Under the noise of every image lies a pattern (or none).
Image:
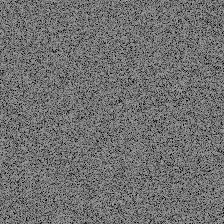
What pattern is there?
only noise
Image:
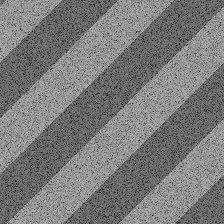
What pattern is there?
diagonal stripes
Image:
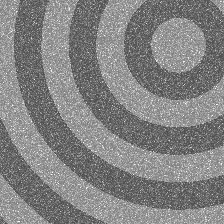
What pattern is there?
rings round one point
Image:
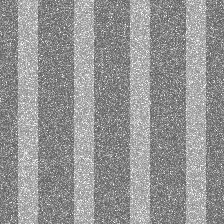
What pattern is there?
vertical stripes
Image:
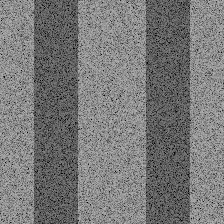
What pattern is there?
vertical stripes
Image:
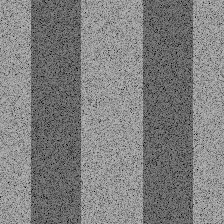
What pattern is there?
vertical stripes
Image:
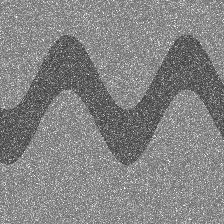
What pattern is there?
a wavy band
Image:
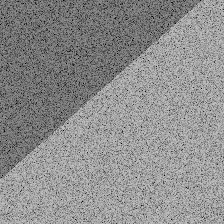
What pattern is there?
a sharp edge
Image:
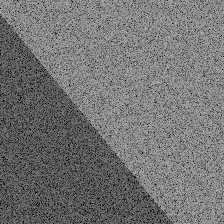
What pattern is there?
a sharp edge
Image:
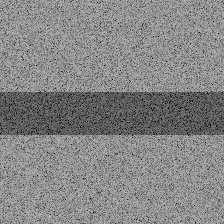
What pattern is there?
one horizontal stripe
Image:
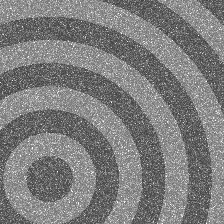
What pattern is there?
rings round one point
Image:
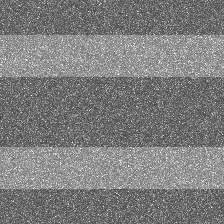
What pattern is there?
horizontal stripes
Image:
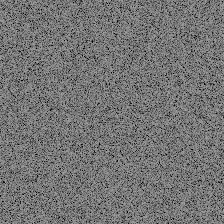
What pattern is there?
only noise
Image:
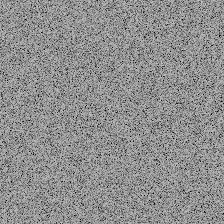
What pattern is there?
only noise
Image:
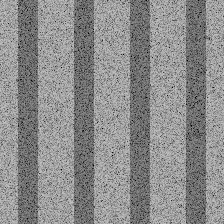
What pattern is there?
vertical stripes
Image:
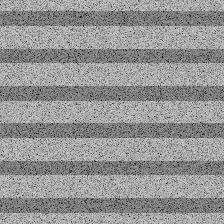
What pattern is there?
horizontal stripes
